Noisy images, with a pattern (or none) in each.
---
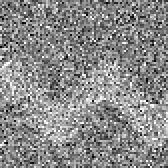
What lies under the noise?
a wavy band
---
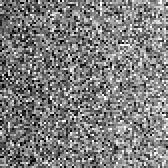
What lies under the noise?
a smooth slope
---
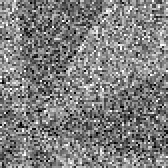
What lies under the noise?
spokes from one point
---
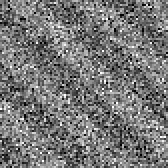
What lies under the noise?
diagonal stripes
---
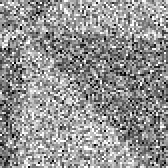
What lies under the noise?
spokes from one point
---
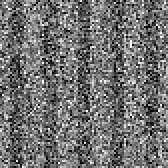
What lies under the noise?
vertical stripes
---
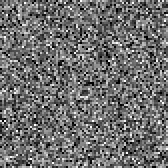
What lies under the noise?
only noise
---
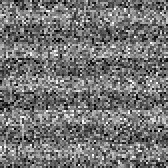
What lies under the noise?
horizontal stripes
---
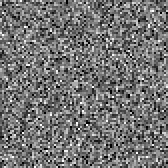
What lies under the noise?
only noise
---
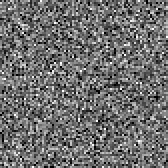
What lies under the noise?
only noise
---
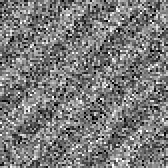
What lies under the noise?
diagonal stripes
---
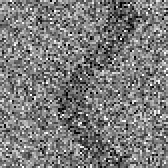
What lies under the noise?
a wavy band
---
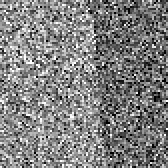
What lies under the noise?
a sharp edge
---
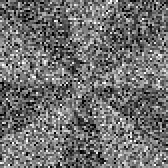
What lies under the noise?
spokes from one point
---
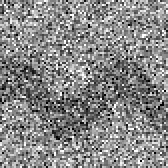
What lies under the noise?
a wavy band
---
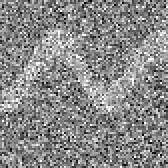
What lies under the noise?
a wavy band
